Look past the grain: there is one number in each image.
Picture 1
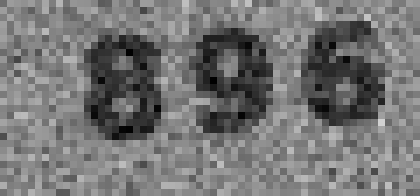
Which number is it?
896
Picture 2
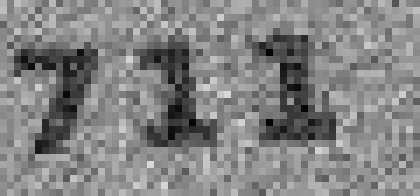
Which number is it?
711
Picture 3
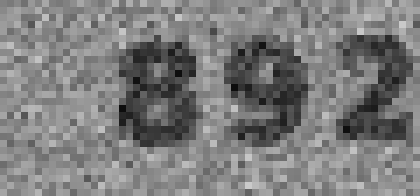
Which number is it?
892
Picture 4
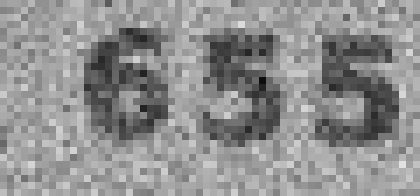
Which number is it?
655
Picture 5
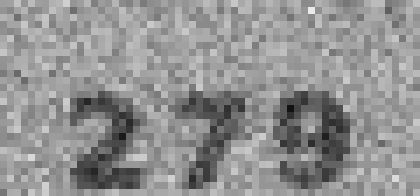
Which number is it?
279
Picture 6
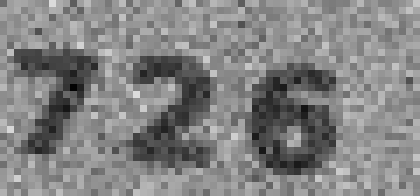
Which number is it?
726
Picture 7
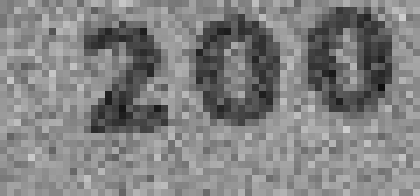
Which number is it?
200
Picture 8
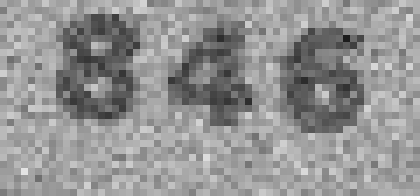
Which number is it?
846
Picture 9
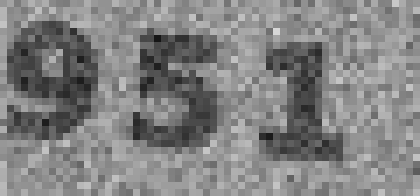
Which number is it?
951
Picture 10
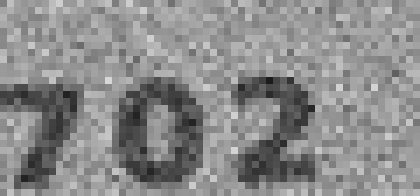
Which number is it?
702
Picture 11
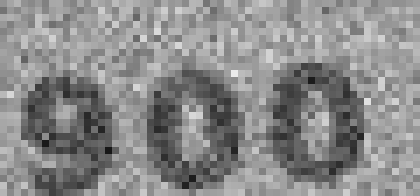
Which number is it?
900
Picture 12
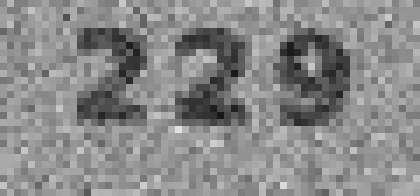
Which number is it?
229
